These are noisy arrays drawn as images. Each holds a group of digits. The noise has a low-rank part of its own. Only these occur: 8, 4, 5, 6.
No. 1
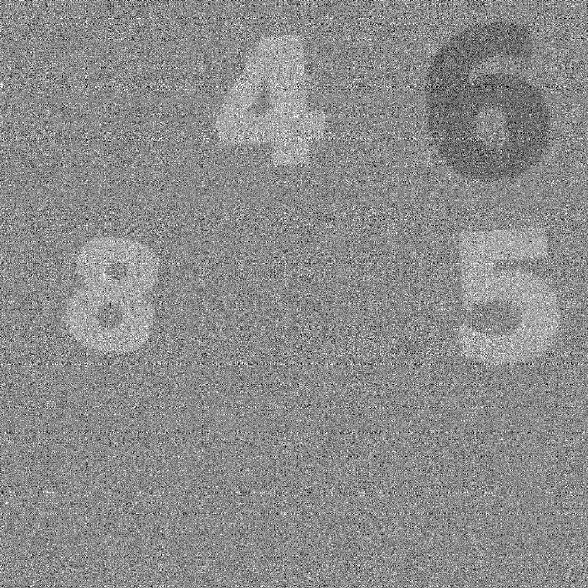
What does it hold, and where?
top middle: light 4; top right: dark 6; middle left: light 8; middle right: light 5
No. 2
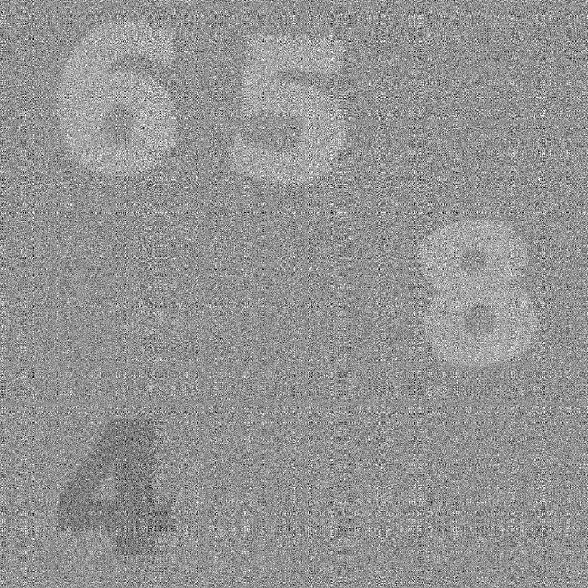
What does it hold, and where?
top left: light 6; top middle: light 5; middle right: light 8; bottom left: dark 4
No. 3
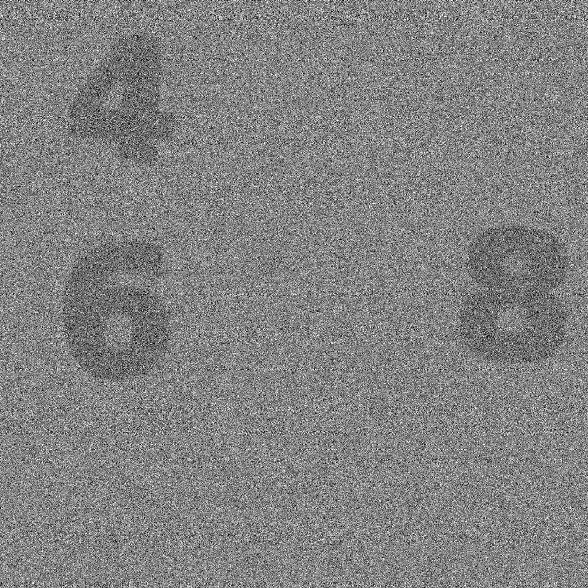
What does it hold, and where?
top left: dark 4; middle left: dark 6; middle right: dark 8
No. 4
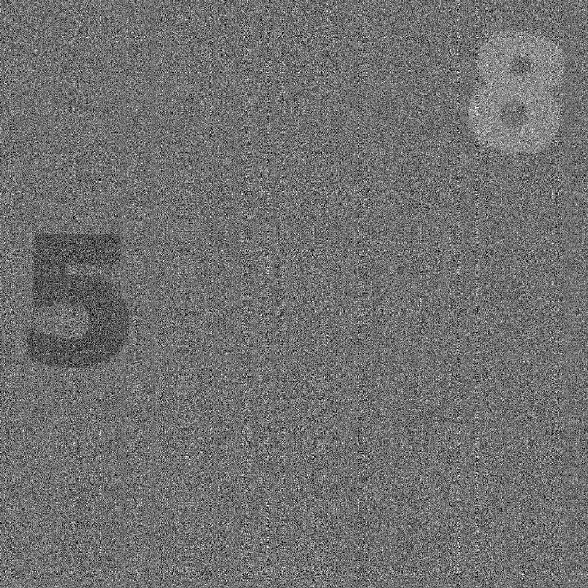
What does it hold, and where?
top right: light 8; middle left: dark 5
